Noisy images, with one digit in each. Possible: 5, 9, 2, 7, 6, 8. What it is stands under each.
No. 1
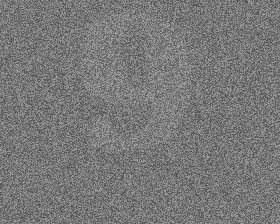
9
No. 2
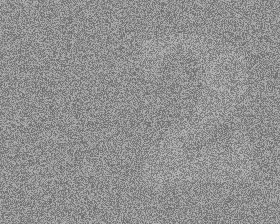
2
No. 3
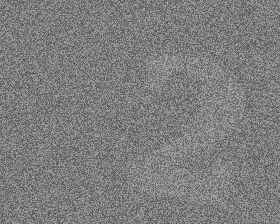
2
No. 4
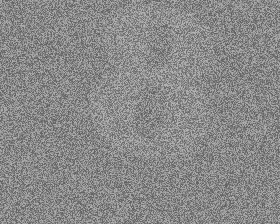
8
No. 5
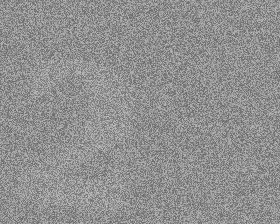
2
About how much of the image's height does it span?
two thirds
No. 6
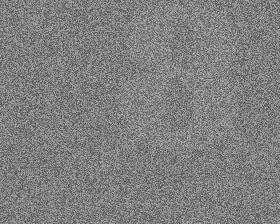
8
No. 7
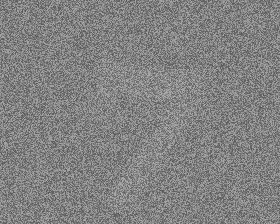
7
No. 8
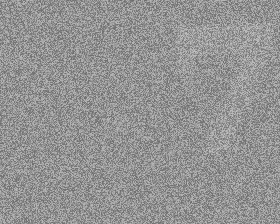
7
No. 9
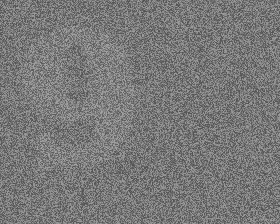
9
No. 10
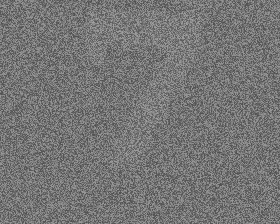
7
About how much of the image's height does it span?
two thirds
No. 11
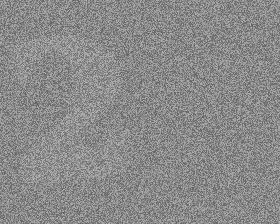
2
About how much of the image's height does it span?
two thirds
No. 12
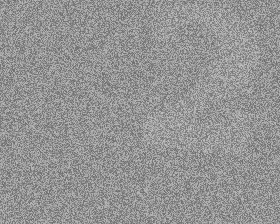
2
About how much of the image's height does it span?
two thirds
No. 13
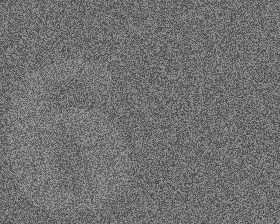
6
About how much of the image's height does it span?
two thirds
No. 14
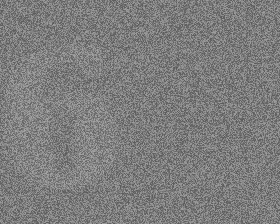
6
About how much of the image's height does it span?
two thirds
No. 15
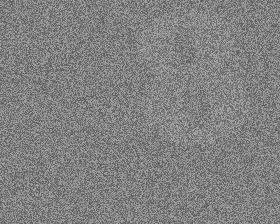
8
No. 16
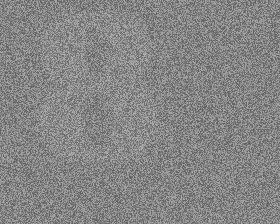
8
